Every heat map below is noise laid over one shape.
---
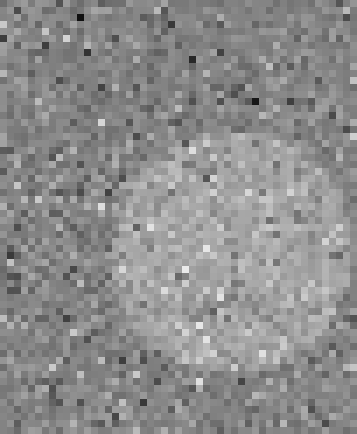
disc
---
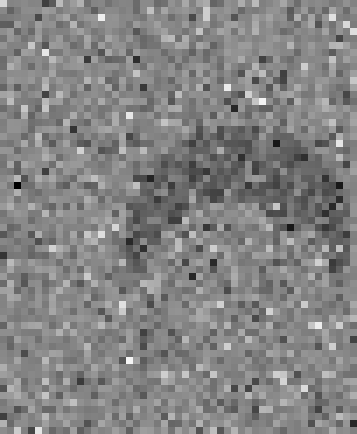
crescent
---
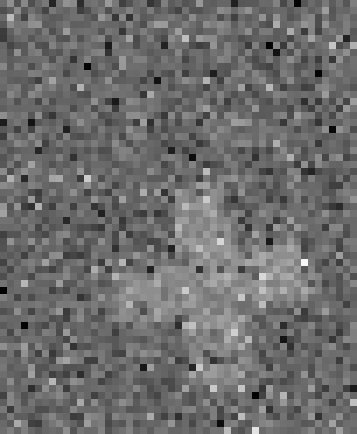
cross
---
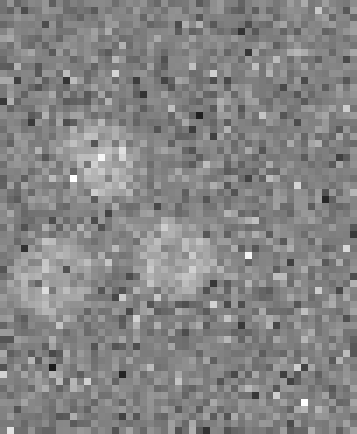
three dots
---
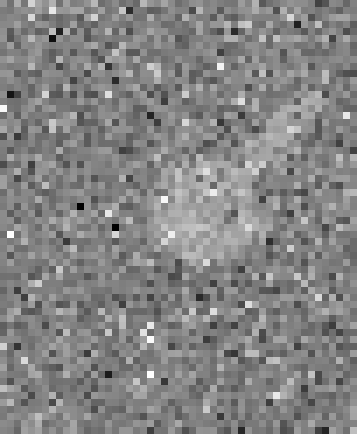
lollipop
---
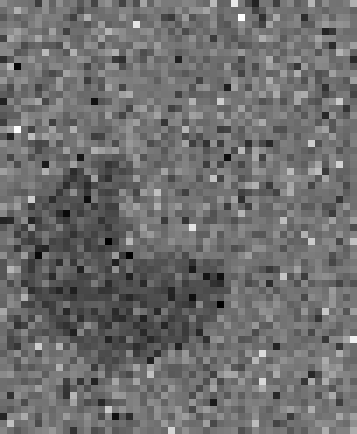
disc with a wedge cut out
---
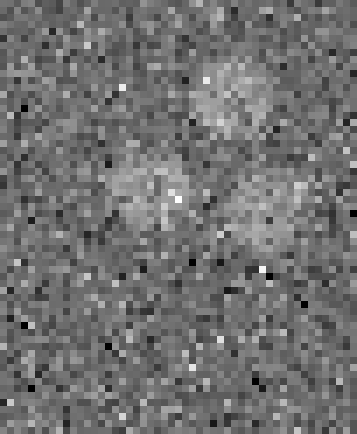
three dots
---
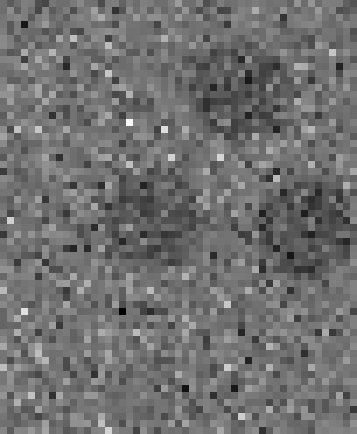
three dots
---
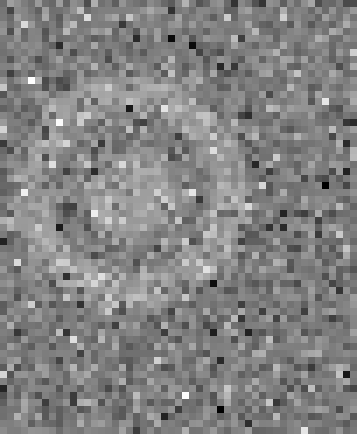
bullseye
